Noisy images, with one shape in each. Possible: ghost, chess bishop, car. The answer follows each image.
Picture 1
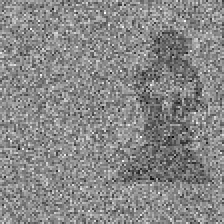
chess bishop
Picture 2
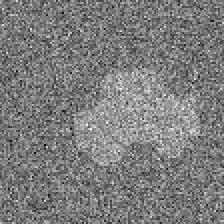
car
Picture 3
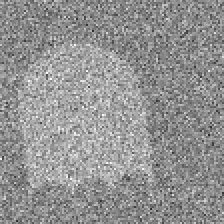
ghost
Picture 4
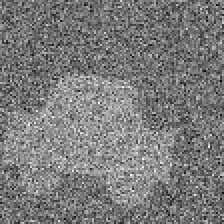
car
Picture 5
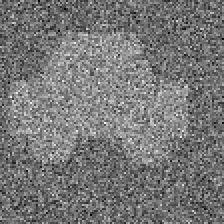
car
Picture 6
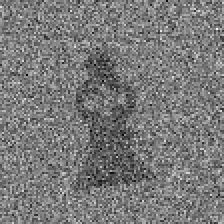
chess bishop
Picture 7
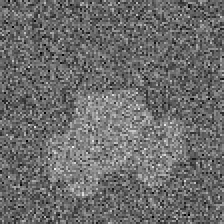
car
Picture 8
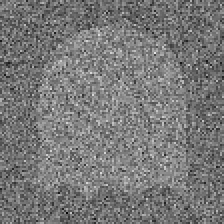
ghost
